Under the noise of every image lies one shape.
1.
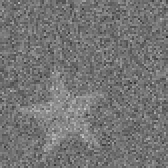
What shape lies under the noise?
star
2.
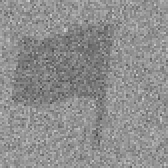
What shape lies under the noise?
flag
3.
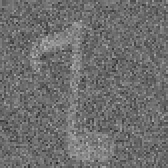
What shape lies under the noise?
musical note
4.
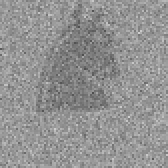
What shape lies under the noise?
chess knight
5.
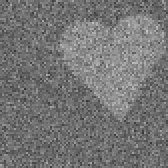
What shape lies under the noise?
heart
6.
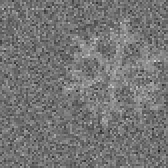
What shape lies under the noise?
snowflake
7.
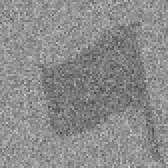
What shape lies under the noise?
flag
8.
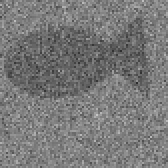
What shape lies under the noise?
fish
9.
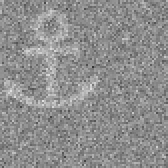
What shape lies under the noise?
anchor
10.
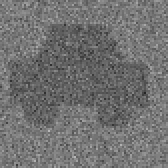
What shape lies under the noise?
car
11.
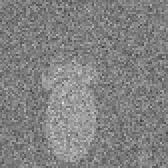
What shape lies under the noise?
footprint
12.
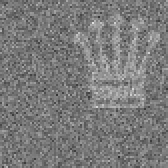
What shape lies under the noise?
chess queen
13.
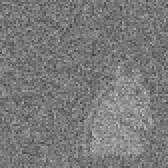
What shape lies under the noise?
chess knight
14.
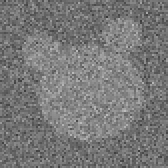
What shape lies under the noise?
bear's head
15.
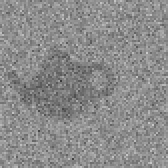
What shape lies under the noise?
teapot
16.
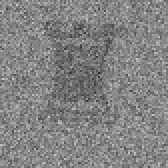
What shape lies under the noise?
chess rook
